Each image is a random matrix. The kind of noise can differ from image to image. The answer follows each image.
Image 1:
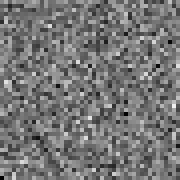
independent entries
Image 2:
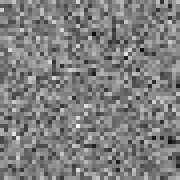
independent entries
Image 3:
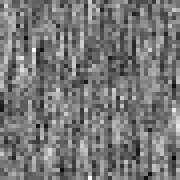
streaked along the columns
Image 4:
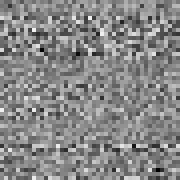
rows of uneven size
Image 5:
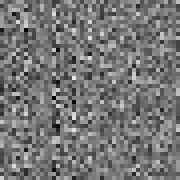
columns of uneven size
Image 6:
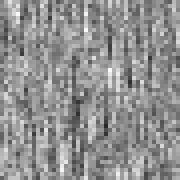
streaked along the columns
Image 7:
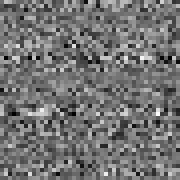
rows of uneven size
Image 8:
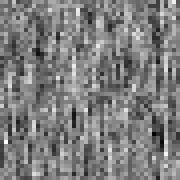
streaked along the columns
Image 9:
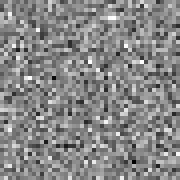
independent entries
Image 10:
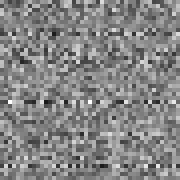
rows of uneven size
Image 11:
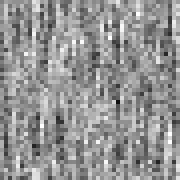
streaked along the columns
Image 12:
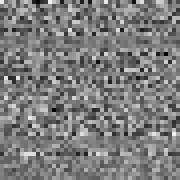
rows of uneven size
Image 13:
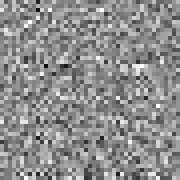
low rank plus noise
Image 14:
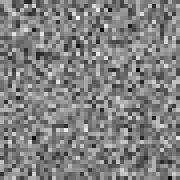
independent entries
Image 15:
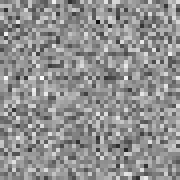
low rank plus noise
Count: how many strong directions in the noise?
five to eight
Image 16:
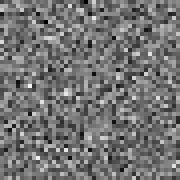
independent entries
